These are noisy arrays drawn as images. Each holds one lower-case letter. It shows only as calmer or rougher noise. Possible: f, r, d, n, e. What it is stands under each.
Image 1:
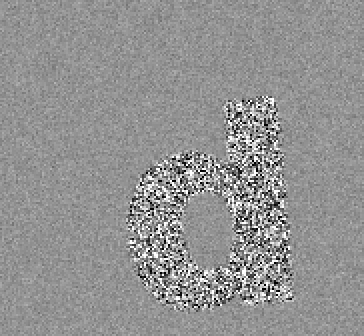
d
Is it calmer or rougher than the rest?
rougher
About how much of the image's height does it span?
two thirds
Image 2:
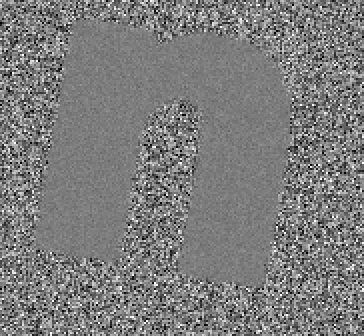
n
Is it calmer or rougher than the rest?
calmer
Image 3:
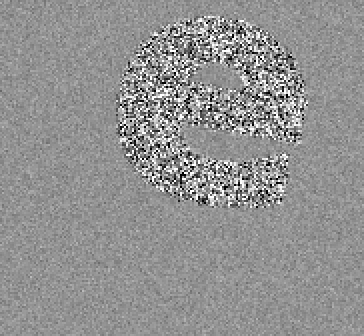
e
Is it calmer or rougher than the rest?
rougher
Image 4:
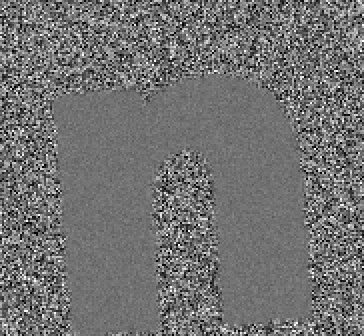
n
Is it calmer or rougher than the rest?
calmer
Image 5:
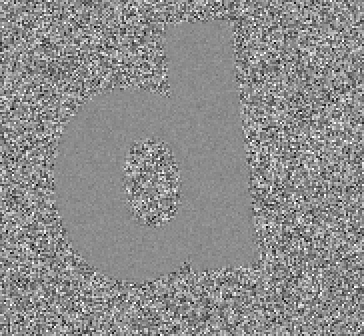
d
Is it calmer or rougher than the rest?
calmer
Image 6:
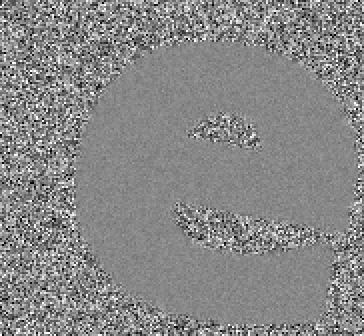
e
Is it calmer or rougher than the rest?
calmer
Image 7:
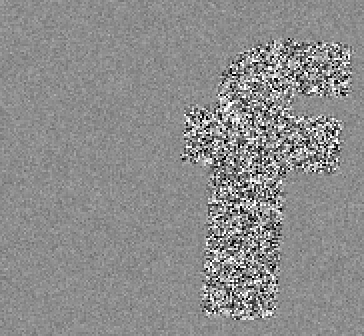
f
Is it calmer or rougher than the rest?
rougher
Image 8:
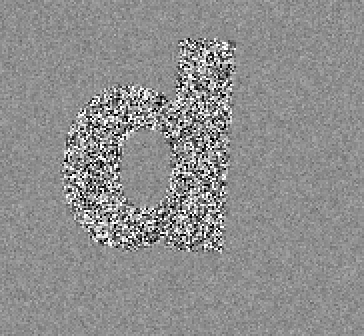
d
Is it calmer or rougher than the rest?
rougher
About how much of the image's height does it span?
two thirds
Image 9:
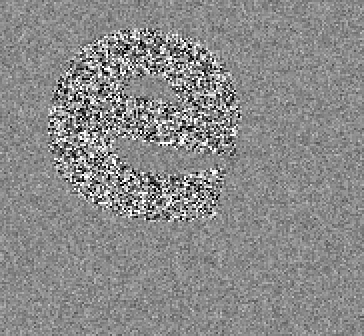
e
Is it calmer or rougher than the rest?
rougher
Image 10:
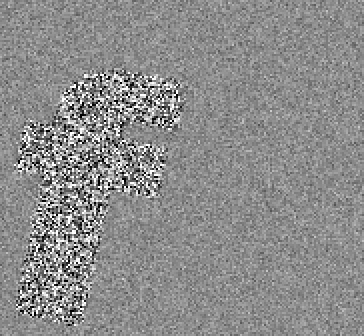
f
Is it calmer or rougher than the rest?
rougher
